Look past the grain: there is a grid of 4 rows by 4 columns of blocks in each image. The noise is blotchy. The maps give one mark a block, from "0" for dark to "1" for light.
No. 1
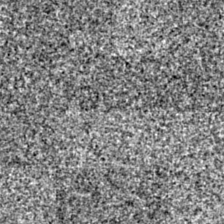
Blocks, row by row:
0010
0000
0111
1001
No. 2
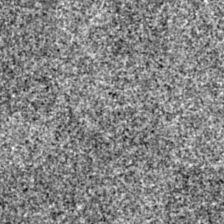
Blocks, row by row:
0101
0111
1001
0010
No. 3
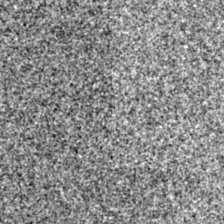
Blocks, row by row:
0011
0011
0011
0001
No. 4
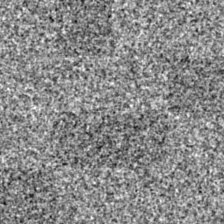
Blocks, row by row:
1011
1110
1001
0111
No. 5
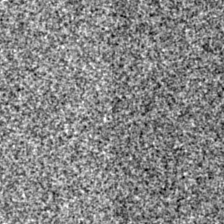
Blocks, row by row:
1100
1100
1100
1100
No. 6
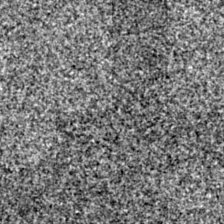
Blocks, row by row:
1101
1101
1000
0001
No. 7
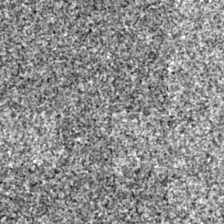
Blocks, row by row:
0001
0001
1011
0001
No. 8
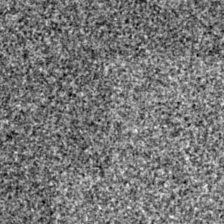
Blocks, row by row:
0000
0011
0011
0111
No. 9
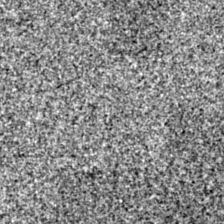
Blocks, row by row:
1101
1111
1110
1000
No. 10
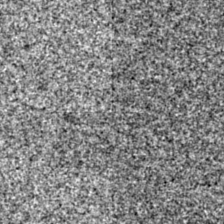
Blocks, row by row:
1100
1100
1000
1100
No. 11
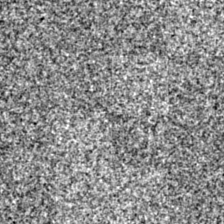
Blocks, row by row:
0001
0010
0100
0110
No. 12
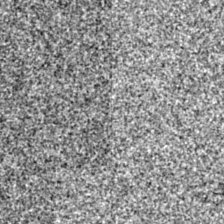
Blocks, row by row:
0011
0011
0011
0111
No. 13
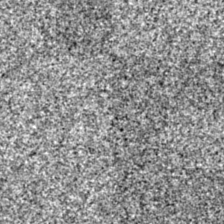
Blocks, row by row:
1011
1100
1101
1100
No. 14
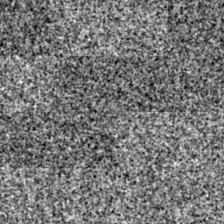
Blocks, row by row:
0110
1000
0011
1111
